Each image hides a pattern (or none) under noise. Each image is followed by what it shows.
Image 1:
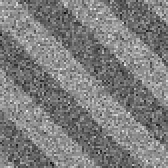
diagonal stripes
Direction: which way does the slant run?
top left to bottom right
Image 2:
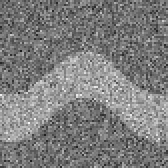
a wavy band
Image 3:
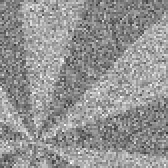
spokes from one point
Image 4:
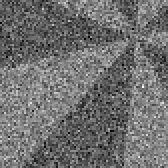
spokes from one point
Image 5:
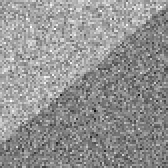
a sharp edge
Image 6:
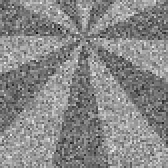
spokes from one point
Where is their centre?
top middle
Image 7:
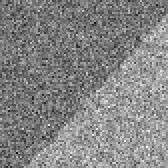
a sharp edge
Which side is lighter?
bottom right
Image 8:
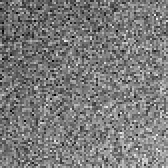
a smooth slope
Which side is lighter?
bottom right
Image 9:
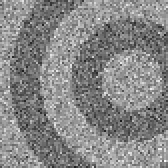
rings round one point
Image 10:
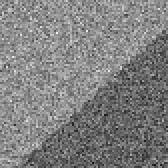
a sharp edge
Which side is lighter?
top left
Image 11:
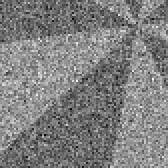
spokes from one point
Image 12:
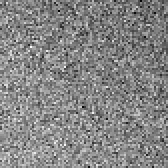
a smooth slope
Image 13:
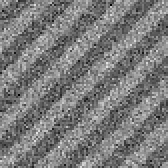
diagonal stripes
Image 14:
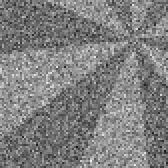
spokes from one point
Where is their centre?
top right
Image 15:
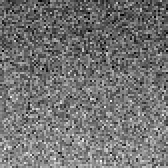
a smooth slope
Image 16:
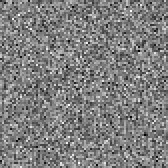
only noise
